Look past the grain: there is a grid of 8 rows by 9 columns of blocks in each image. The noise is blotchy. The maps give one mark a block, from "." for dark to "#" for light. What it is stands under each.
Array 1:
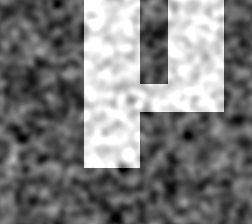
. . . # # . # # .
. . . # # . # # .
. . . # # . # # .
. . . # # # # # .
. . . # # . . . .
. . . # # . . . .
. . . . . . . . .
. . . . . . . . .
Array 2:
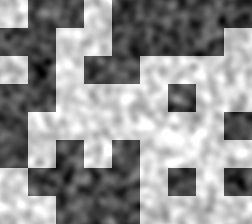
# . . # . . . . .
. . # # . . . . #
# . # . . # # # #
. . # # # # . # #
. # # # # # # # .
. # . # . # # # #
# . . . . # . # .
# # . . . # # # #
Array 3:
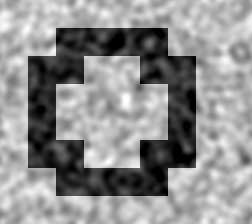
# # # # # # # # #
# # . . . . # # #
# . . # # . . # #
# . # # # # . # #
# . # # # # . # #
# . . # # . . # #
# # . . . . # # #
# # # # # # # # #
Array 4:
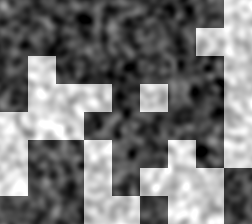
. . . . . . . . #
. . . . . . . # #
. # . . . . . . #
. # # # . # . . #
# # # . . . . . #
# . . # . . # . #
# . . # . # # # .
. . . # # . # # .
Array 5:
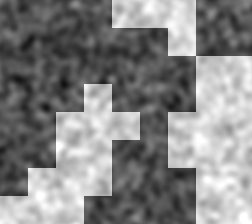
. . . . # # # . .
. . . . . . # . .
. . . . . . . # #
. . . # . . . # #
. . # # # . # # #
. . # # . . # # #
. # # # . . . # #
# # # . . . . # #
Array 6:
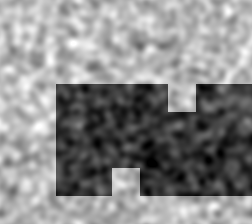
# # # # # # # # #
# # # # # # # # #
# # # # # # # # #
# # . . . . # . .
# # . . . . . . .
# # . . . . . . .
# # . . # . . . .
# # # # # # # # #
